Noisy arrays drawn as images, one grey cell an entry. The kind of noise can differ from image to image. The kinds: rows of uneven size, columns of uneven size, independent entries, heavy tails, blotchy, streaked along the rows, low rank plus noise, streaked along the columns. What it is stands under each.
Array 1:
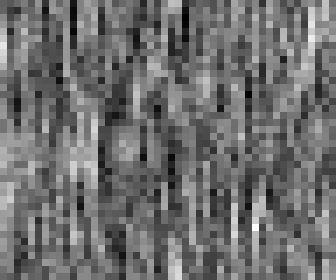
streaked along the columns
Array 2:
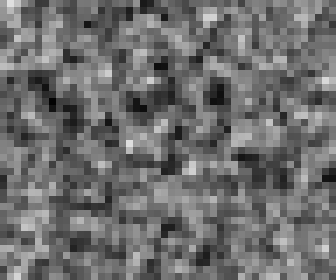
blotchy
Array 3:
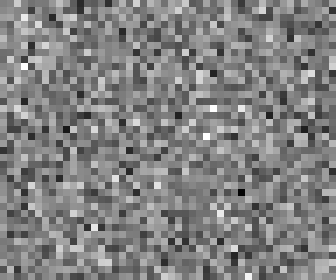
independent entries
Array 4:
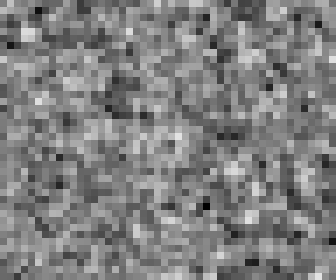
blotchy
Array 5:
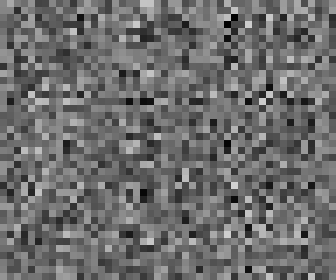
low rank plus noise
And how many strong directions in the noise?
three or four
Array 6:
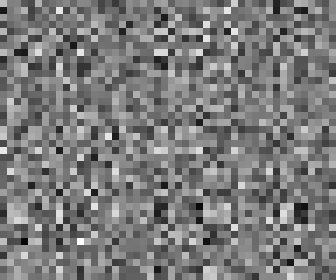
low rank plus noise
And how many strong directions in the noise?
one
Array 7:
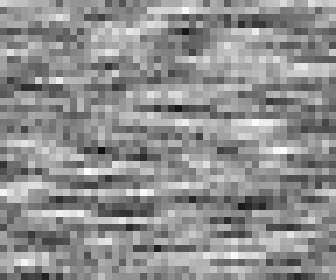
streaked along the rows
